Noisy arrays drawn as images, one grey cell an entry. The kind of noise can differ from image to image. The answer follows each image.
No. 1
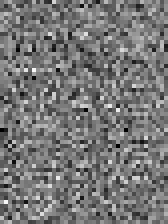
low rank plus noise
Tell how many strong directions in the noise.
three or four
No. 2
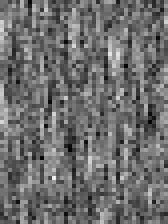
streaked along the columns
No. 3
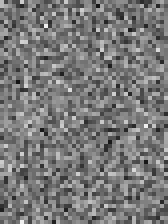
independent entries
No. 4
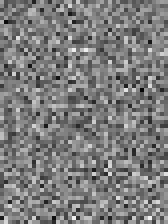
low rank plus noise
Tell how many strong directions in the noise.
three or four
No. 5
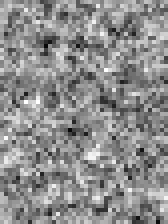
blotchy
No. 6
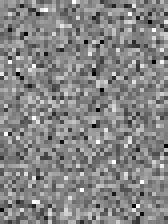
heavy tails
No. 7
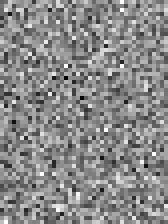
independent entries
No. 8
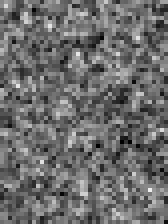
blotchy
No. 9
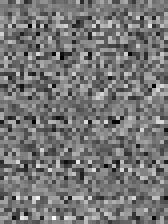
rows of uneven size
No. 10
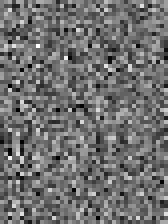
low rank plus noise
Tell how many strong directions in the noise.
three or four
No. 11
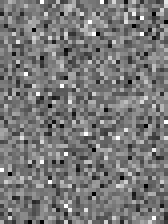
heavy tails
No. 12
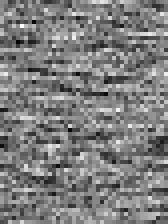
streaked along the rows
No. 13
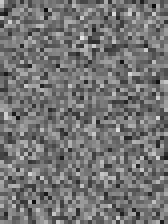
independent entries
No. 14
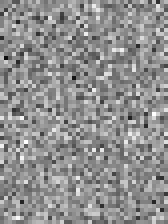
independent entries
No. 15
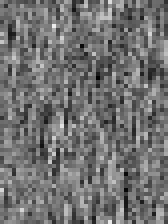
streaked along the columns
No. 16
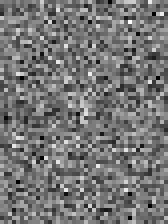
low rank plus noise
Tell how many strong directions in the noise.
one
